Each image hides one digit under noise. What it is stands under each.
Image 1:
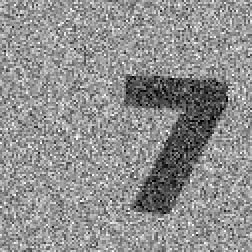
dark 7
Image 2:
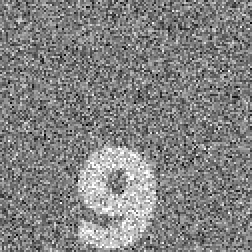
light 9, bottom middle
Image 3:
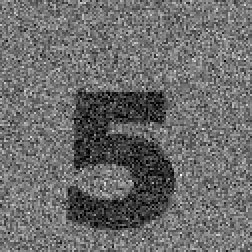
dark 5
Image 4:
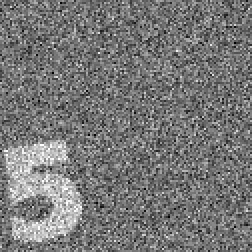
light 5, bottom left
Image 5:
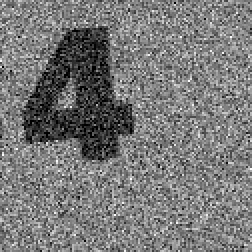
dark 4
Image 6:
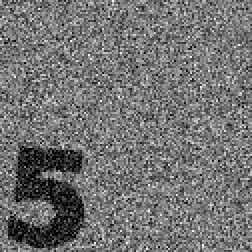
dark 5, bottom left
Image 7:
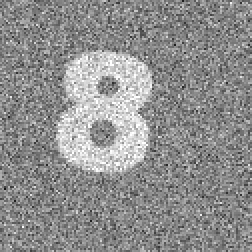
light 8
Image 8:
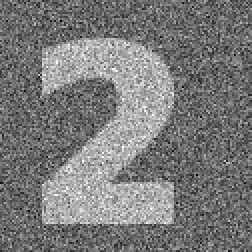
light 2
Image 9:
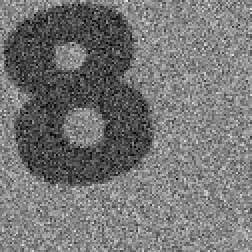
dark 8
